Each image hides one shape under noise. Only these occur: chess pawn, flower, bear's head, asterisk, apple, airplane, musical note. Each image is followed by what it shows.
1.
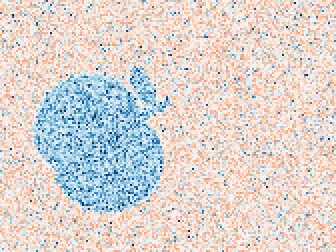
apple
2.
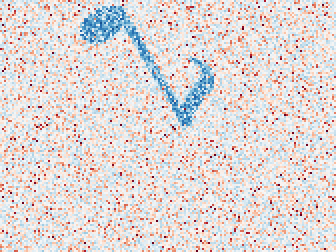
musical note
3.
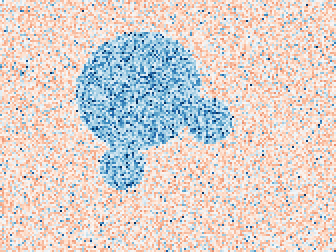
bear's head
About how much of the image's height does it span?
two thirds
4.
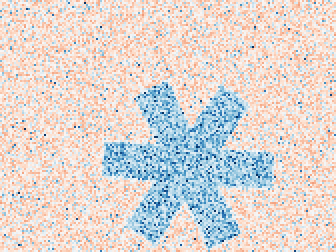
asterisk
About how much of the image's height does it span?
two thirds
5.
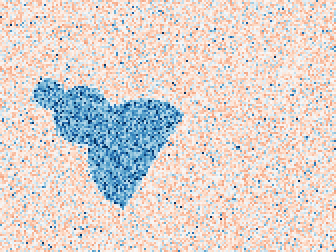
chess pawn
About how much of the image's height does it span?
half
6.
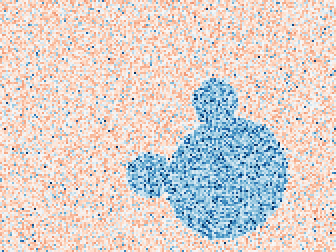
bear's head
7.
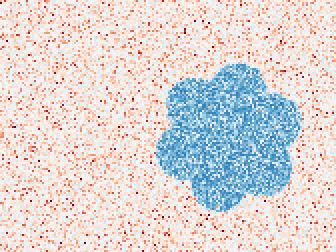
flower
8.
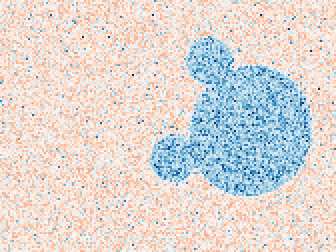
bear's head
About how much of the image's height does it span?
two thirds
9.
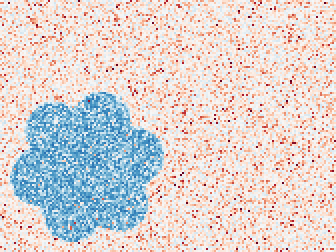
flower
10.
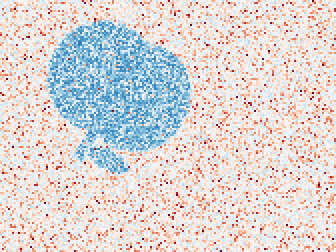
apple
